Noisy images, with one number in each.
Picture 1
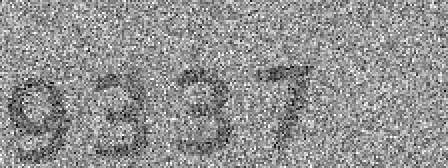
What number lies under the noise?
9337
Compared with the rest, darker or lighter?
darker
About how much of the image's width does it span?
two thirds
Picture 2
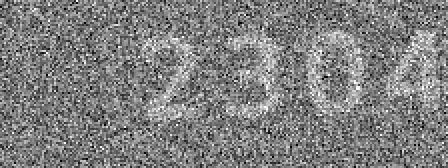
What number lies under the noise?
2304
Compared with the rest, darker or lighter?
lighter
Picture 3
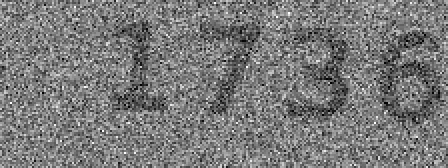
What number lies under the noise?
1736
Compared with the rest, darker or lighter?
darker
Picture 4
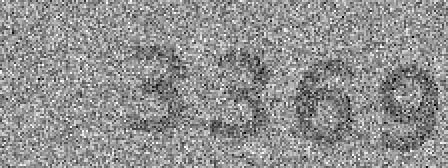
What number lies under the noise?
3369
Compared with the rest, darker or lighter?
darker
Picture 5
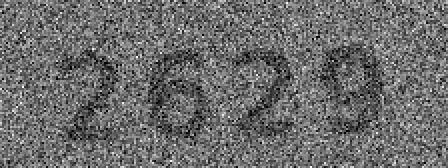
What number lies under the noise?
2629
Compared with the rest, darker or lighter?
darker
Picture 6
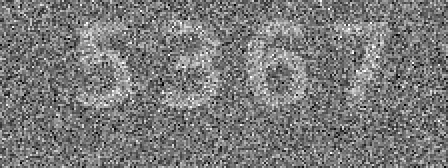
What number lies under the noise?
5367
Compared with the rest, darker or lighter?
lighter
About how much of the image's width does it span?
two thirds
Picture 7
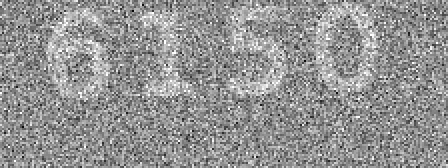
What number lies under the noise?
6150
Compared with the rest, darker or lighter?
lighter
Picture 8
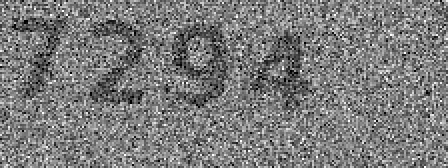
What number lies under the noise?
7294
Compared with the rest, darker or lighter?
darker
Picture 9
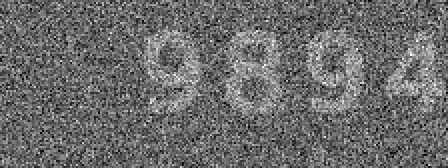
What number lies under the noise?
9894
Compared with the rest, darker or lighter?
lighter
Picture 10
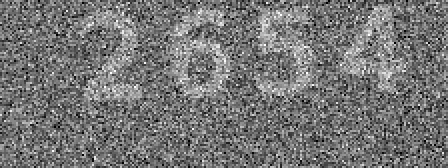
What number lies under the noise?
2654
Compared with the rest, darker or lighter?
lighter
